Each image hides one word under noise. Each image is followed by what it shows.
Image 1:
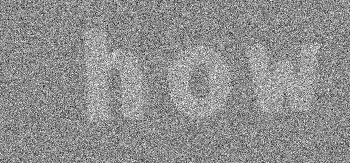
how
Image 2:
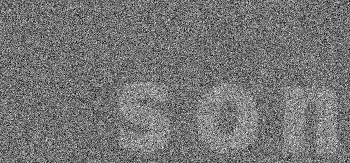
son
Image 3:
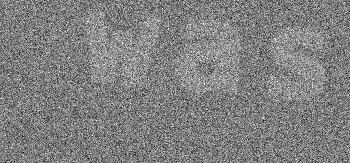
was
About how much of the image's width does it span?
two thirds
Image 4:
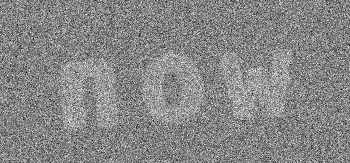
now
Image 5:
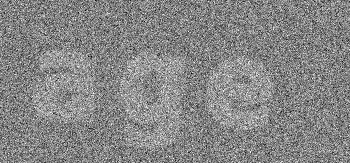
age
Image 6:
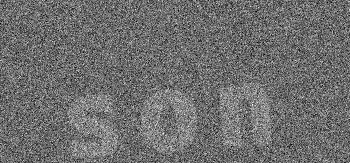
son
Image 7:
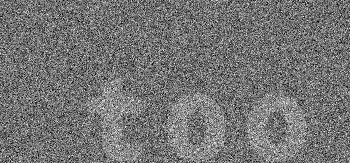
too
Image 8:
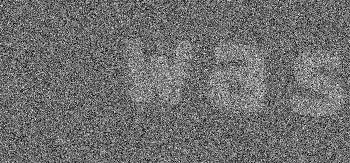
was
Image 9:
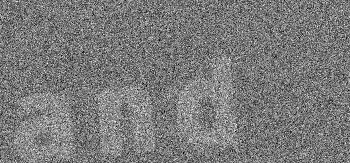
and
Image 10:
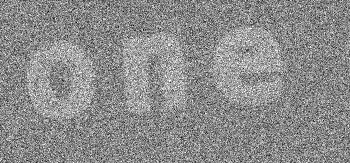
one
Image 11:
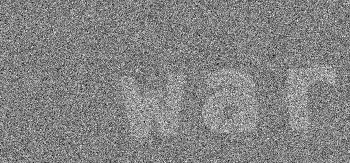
war
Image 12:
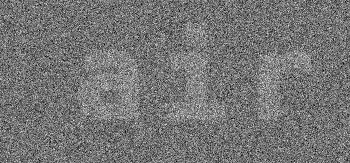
air
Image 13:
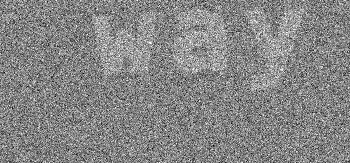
way
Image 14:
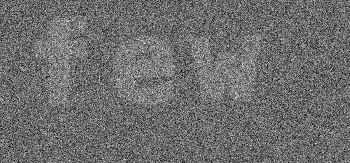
few
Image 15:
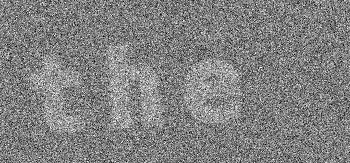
the
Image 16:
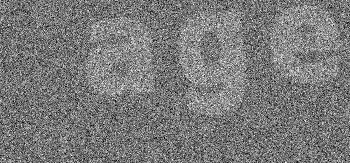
age
